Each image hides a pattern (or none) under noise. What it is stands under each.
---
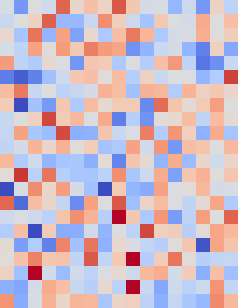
only noise
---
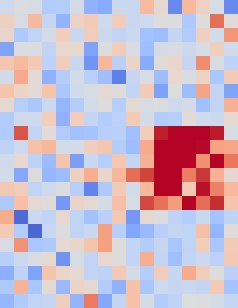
one block
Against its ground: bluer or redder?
redder
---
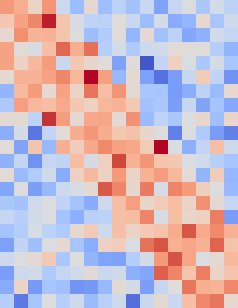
a diagonal band
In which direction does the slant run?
top left to bottom right
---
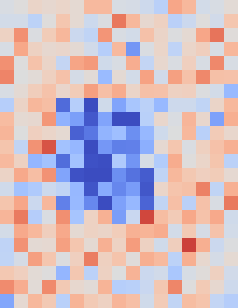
one block
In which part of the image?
centre
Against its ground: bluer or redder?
bluer
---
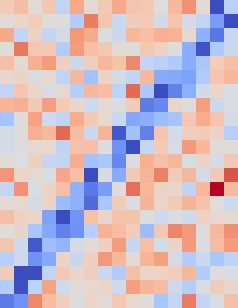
a diagonal band
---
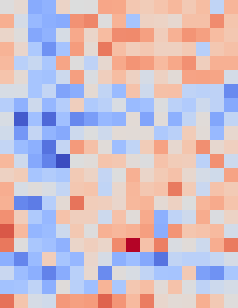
bands of rows crossing bands of columns
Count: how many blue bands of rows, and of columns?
2 and 1
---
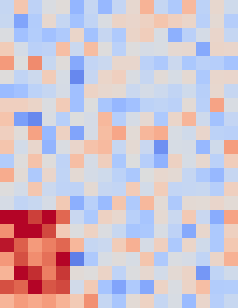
one block
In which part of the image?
bottom left
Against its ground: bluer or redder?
redder
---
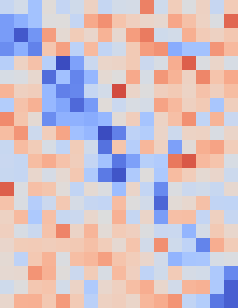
blocks along the diagonal
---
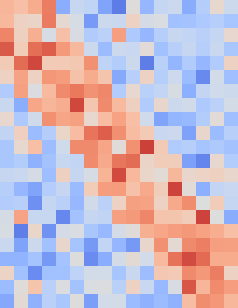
a diagonal band
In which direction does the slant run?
top left to bottom right
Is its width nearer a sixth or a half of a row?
a half
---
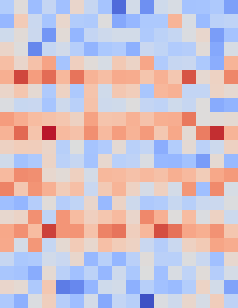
bands of rows
